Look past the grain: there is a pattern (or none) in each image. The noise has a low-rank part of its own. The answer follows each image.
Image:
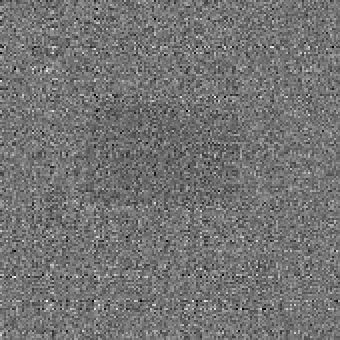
one block
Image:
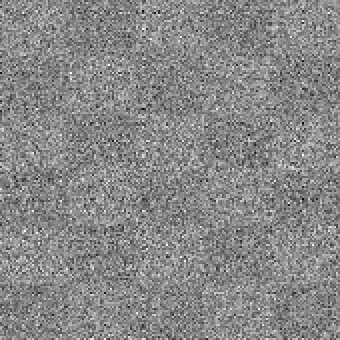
a checkerboard
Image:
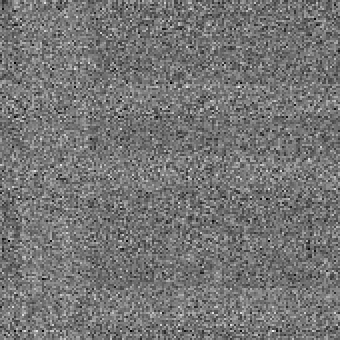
bands of rows crossing bands of columns
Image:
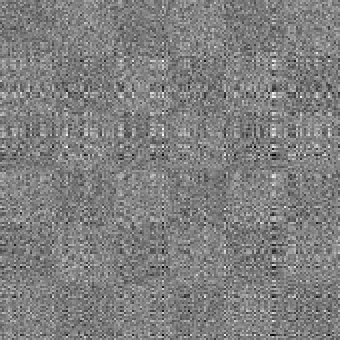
a checkerboard
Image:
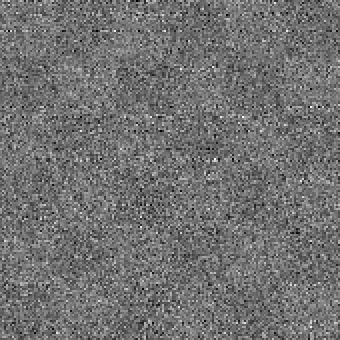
a checkerboard
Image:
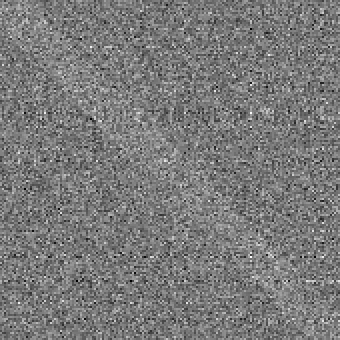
a diagonal band
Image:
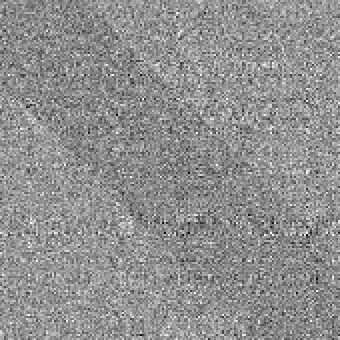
a diagonal band
